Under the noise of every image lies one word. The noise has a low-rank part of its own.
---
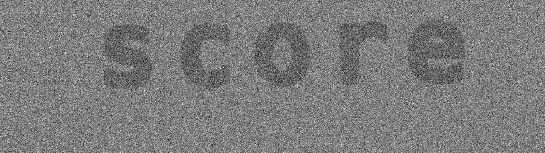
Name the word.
score
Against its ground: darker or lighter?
darker
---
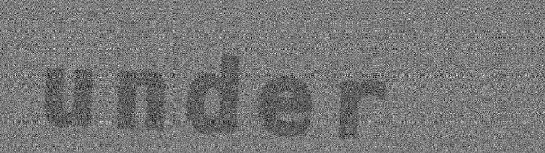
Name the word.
under
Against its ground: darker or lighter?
darker
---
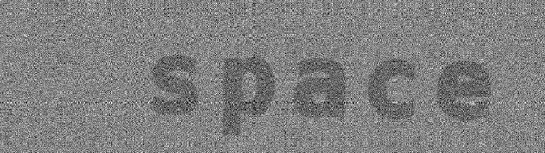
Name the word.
space
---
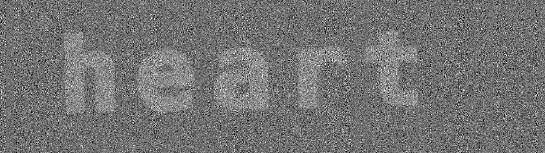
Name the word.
heart
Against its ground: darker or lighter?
lighter
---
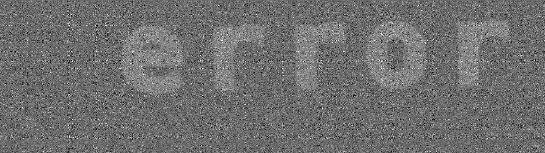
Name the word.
error
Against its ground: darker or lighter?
lighter
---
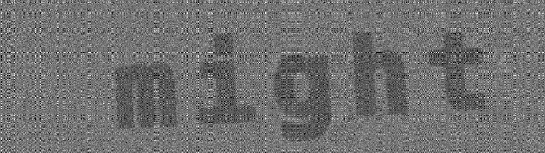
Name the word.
might
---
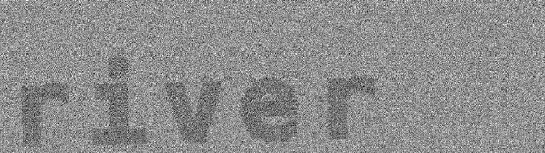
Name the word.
river
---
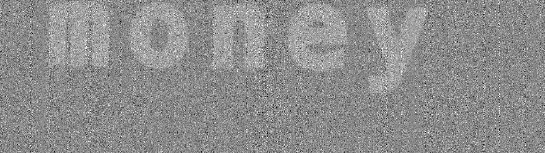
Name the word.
money
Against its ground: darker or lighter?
lighter
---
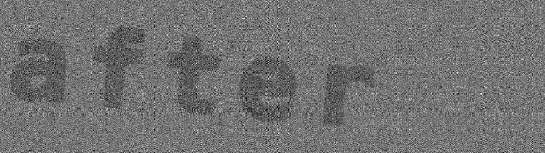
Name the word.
after
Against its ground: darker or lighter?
darker
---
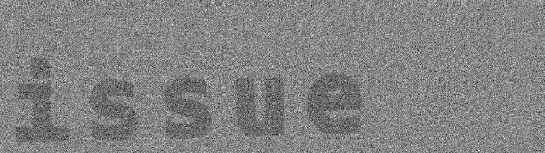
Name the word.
issue
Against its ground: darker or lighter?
darker
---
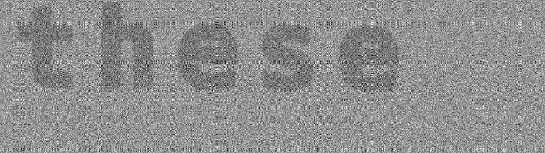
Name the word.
these
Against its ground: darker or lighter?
darker
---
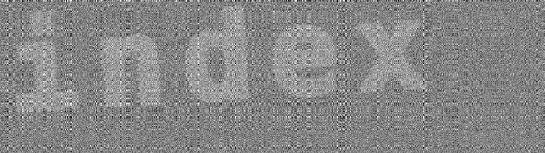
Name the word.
index
